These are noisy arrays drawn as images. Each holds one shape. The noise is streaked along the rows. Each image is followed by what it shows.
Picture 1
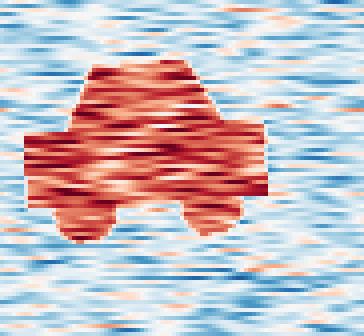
car
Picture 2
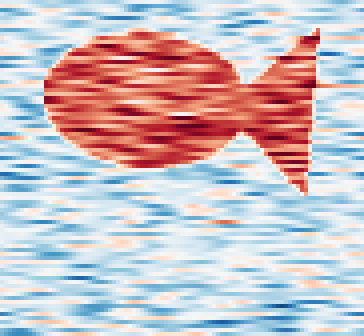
fish
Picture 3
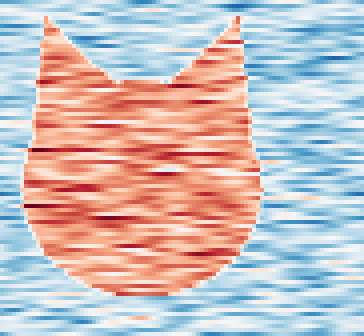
cat's head
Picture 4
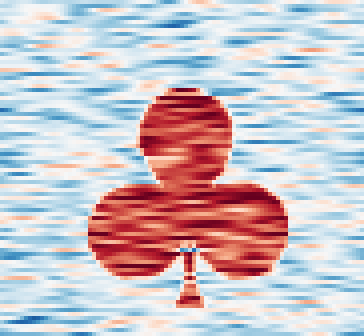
club
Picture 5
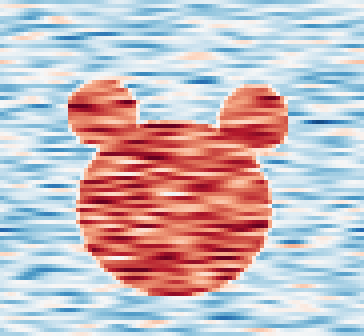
bear's head
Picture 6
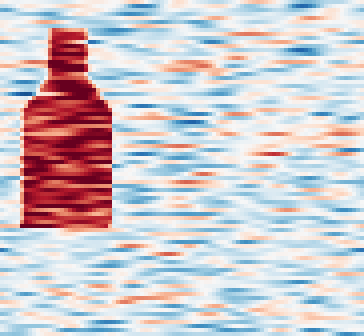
bottle
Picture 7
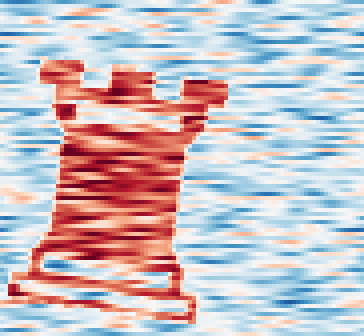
chess rook
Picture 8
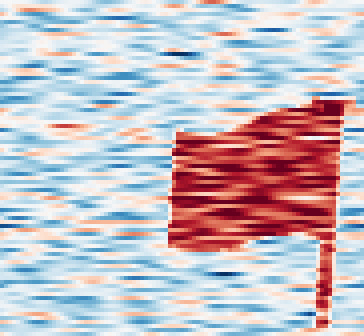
flag
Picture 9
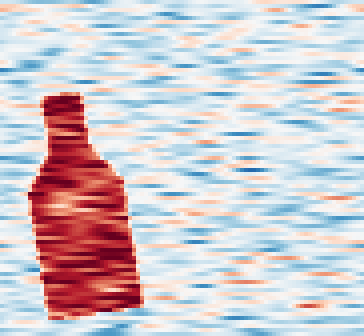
bottle
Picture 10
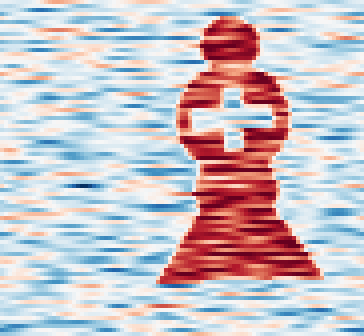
chess bishop
